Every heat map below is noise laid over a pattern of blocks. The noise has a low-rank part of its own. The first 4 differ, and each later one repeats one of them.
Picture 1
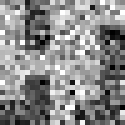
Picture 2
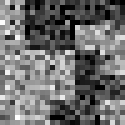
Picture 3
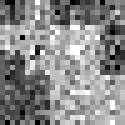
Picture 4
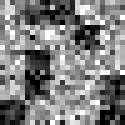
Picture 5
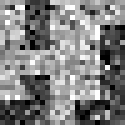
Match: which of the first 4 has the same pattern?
1
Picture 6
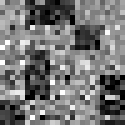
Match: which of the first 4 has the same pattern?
4
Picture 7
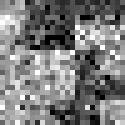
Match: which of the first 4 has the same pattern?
2
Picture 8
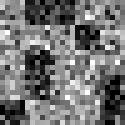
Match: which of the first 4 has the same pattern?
4
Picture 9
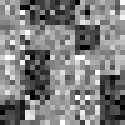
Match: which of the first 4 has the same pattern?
4
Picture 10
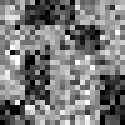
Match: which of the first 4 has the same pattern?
4
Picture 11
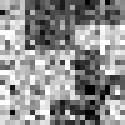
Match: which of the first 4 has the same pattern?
2
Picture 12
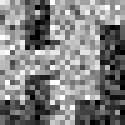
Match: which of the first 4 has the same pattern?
1
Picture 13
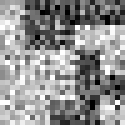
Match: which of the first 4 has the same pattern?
2
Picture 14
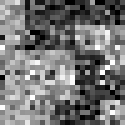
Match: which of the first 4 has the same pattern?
2
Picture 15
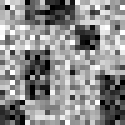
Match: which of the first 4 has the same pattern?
4
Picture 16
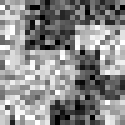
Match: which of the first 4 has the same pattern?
2
